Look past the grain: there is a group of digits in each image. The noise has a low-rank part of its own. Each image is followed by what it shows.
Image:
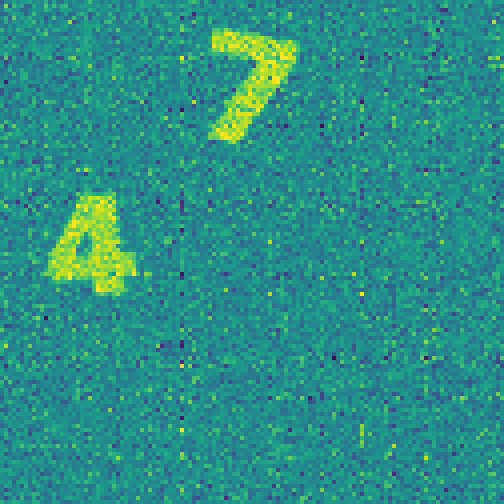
top middle: 7; middle left: 4
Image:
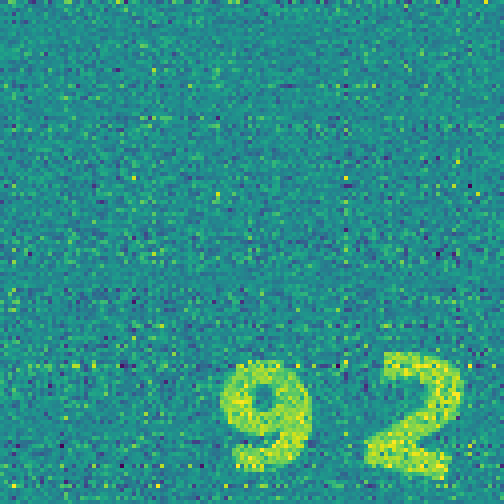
bottom middle: 9; bottom right: 2
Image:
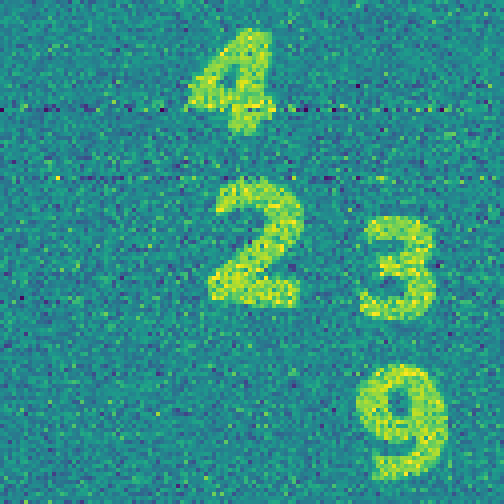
top middle: 4; centre: 2; middle right: 3; bottom right: 9
